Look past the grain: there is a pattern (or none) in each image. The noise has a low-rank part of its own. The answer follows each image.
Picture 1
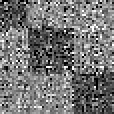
blocks along the diagonal
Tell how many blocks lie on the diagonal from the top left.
3
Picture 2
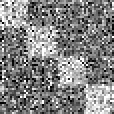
blocks along the diagonal
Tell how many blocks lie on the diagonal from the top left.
4
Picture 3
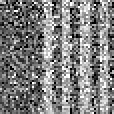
bands of columns
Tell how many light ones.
4
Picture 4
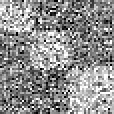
blocks along the diagonal
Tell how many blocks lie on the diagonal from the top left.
3
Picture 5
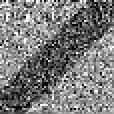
a diagonal band
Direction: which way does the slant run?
bottom left to top right
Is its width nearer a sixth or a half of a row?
a half
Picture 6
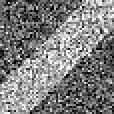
a diagonal band
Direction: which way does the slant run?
bottom left to top right
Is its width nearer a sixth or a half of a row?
a half
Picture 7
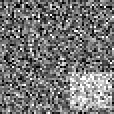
one block
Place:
bottom right
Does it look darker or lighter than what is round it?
lighter
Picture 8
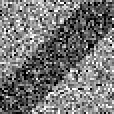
a diagonal band
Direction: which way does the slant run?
bottom left to top right
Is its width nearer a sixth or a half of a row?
a half
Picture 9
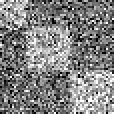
blocks along the diagonal
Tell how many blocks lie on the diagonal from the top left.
3
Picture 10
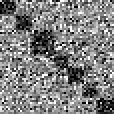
blocks along the diagonal
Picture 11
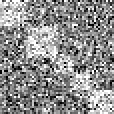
blocks along the diagonal
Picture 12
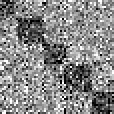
blocks along the diagonal
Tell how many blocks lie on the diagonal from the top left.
5
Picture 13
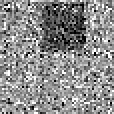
one block
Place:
top middle
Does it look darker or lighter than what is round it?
darker
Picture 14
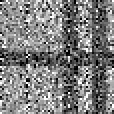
bands of rows crossing bands of columns
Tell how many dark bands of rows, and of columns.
1 and 2
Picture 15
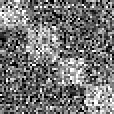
blocks along the diagonal
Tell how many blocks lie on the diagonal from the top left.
4
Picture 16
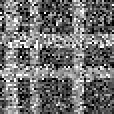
bands of rows crossing bands of columns
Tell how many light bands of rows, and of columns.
2 and 3
